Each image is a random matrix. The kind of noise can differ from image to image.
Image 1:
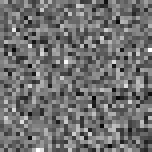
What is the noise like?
independent entries
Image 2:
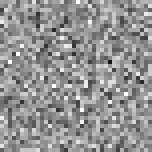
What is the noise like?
independent entries
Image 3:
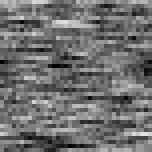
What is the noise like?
streaked along the rows
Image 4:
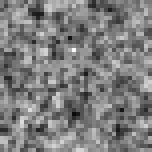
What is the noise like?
blotchy
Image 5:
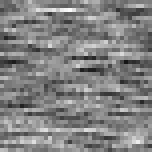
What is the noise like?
streaked along the rows
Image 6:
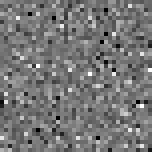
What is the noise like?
heavy tails
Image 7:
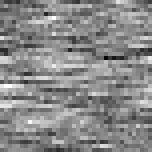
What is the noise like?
streaked along the rows
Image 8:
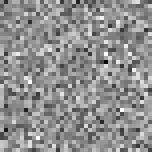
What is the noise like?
independent entries
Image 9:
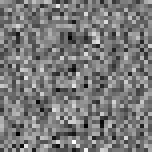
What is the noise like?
low rank plus noise
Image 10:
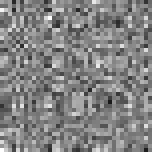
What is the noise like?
low rank plus noise
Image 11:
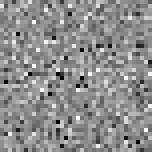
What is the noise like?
heavy tails
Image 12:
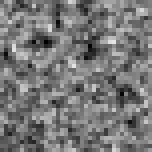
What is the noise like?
blotchy
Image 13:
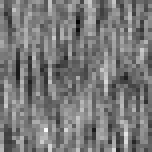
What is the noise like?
streaked along the columns
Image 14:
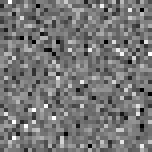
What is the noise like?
heavy tails
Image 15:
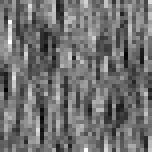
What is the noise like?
streaked along the columns
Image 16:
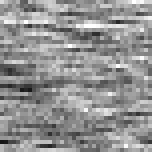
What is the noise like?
streaked along the rows
